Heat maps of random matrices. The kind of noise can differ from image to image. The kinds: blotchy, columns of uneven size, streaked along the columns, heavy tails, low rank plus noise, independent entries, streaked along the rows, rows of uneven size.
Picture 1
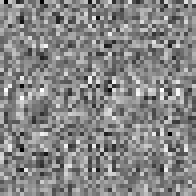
low rank plus noise
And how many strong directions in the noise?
two
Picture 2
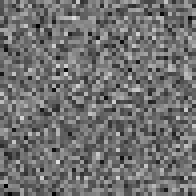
independent entries
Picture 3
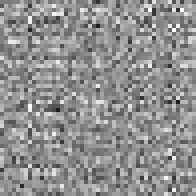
low rank plus noise
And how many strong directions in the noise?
two
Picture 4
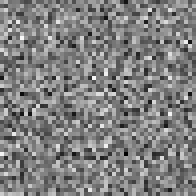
low rank plus noise
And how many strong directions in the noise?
five to eight
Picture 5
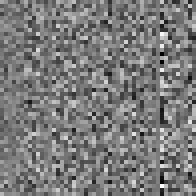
columns of uneven size
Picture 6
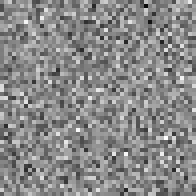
independent entries
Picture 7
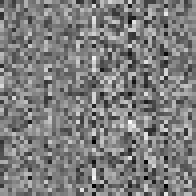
columns of uneven size
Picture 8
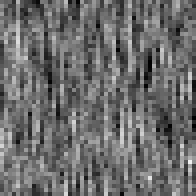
streaked along the columns
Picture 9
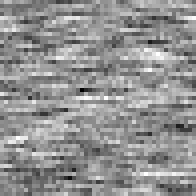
streaked along the rows
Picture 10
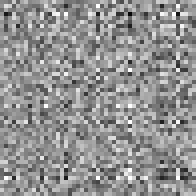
low rank plus noise
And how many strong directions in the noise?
one
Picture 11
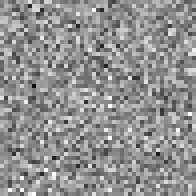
independent entries
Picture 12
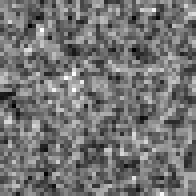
blotchy
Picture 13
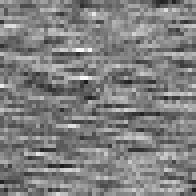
streaked along the rows
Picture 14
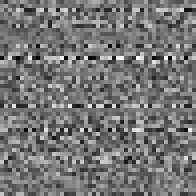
rows of uneven size
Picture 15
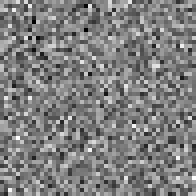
independent entries
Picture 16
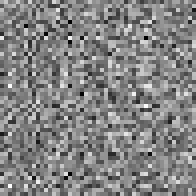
low rank plus noise
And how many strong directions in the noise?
one
